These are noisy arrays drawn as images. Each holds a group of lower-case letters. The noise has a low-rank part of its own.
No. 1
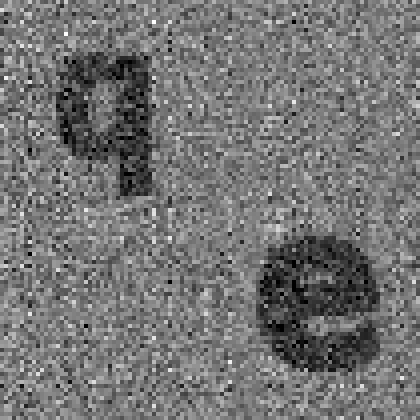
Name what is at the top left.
q
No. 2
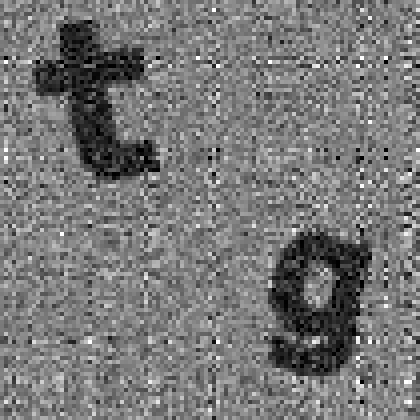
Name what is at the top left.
t
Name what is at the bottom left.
nothing
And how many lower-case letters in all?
2
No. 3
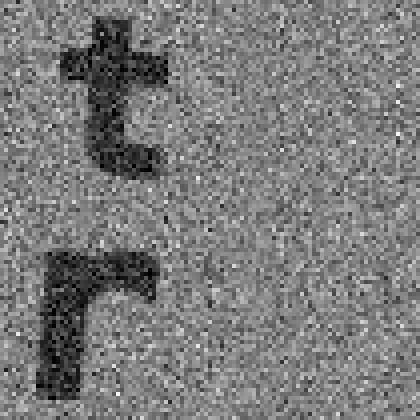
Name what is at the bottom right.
nothing
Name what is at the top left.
t
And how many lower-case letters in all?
2
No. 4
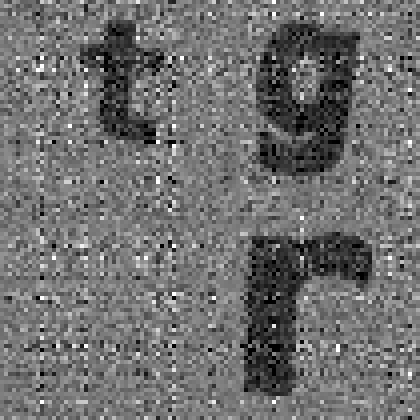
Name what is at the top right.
g
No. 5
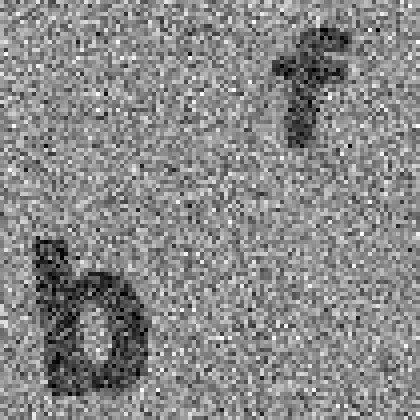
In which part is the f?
top right
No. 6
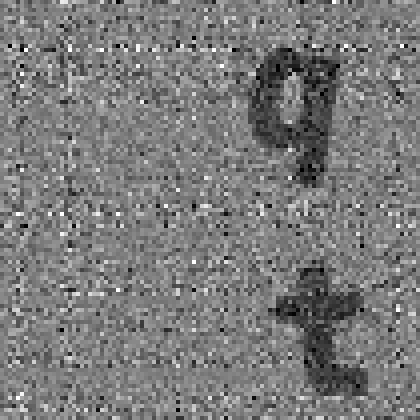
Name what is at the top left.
nothing
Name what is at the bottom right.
t
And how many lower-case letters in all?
2
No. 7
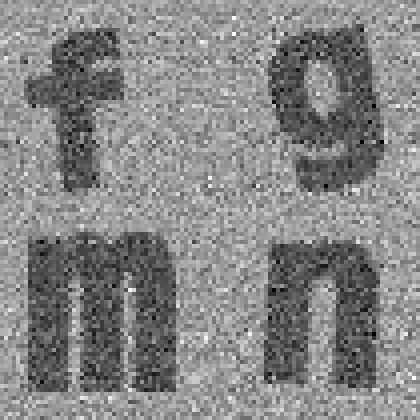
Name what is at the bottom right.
n
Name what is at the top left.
f
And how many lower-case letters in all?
4
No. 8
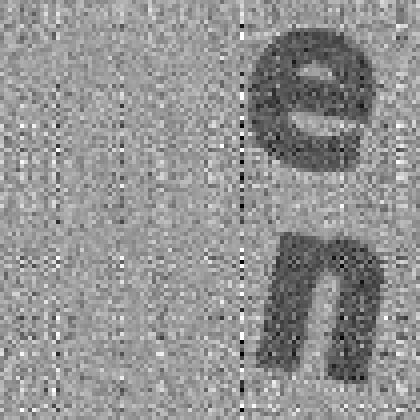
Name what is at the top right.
e
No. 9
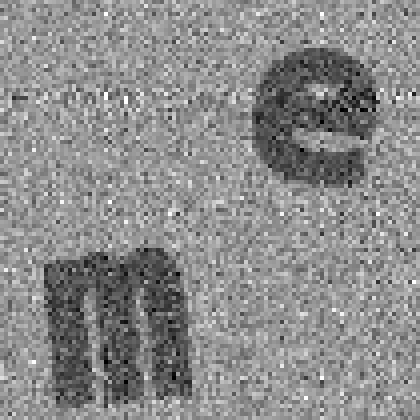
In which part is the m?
bottom left
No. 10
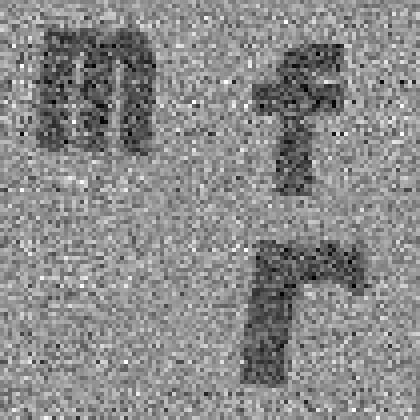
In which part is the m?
top left
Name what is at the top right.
f
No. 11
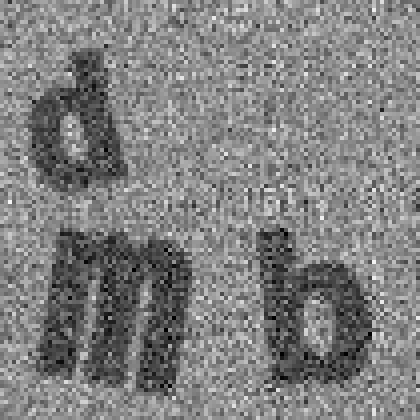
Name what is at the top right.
nothing
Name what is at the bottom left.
m
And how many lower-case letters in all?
3
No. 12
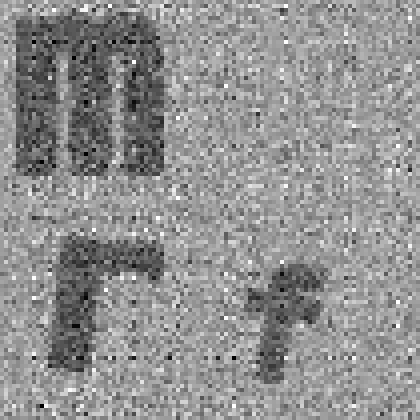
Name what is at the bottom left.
r
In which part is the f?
bottom right
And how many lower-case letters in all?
3
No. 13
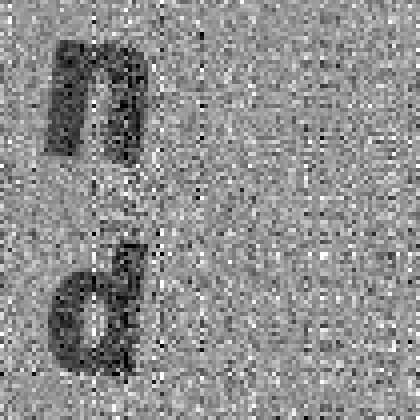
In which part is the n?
top left
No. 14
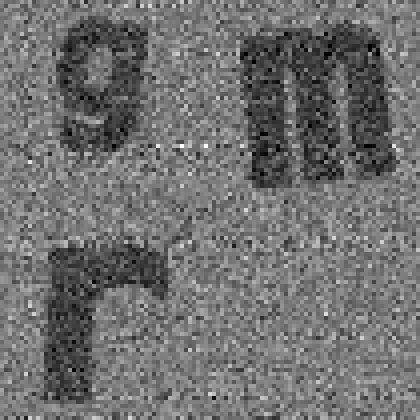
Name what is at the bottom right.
nothing
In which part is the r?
bottom left
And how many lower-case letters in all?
3
